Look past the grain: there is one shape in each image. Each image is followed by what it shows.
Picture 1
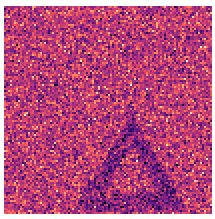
triangle frame
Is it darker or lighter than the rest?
darker
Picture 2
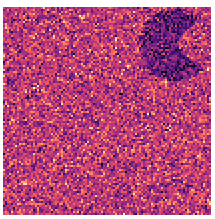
disc with a wedge cut out
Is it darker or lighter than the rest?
darker
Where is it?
top right
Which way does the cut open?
right
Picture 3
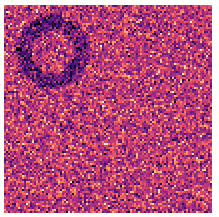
ring
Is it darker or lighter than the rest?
darker
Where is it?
top left
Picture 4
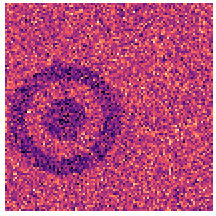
bullseye
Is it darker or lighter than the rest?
darker
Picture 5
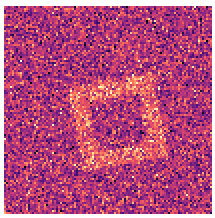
square frame
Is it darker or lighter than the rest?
lighter
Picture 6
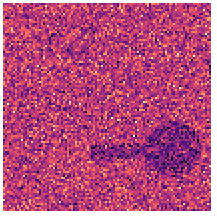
lollipop
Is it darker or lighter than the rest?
darker
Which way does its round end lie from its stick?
right
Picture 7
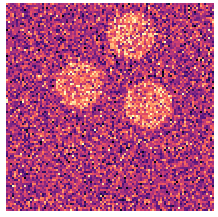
three dots
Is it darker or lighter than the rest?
lighter
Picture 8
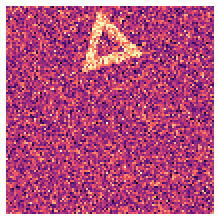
triangle frame
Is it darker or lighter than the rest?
lighter
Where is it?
top middle
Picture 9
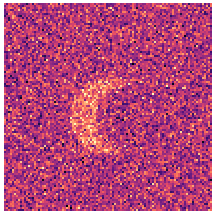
crescent
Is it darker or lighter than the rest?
lighter
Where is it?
centre
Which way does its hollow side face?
right
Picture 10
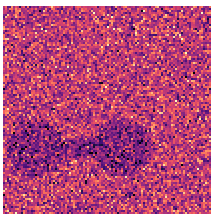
dumbbell
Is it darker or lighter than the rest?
darker
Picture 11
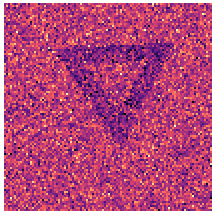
triangle frame
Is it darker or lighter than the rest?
darker
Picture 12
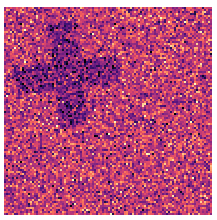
cross
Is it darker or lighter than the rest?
darker
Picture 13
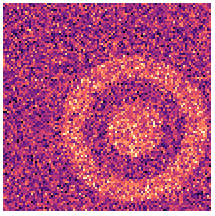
bullseye
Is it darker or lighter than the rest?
lighter
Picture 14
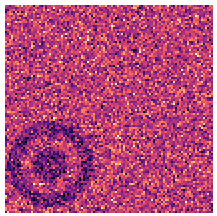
bullseye
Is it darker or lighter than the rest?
darker
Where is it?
bottom left
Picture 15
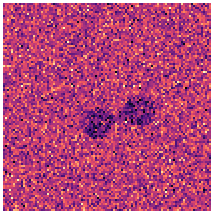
dumbbell
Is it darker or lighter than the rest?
darker
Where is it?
centre
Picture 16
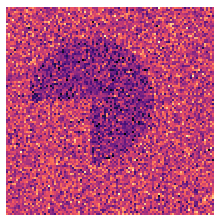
disc with a wedge cut out
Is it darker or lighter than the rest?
darker
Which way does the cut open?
down and left
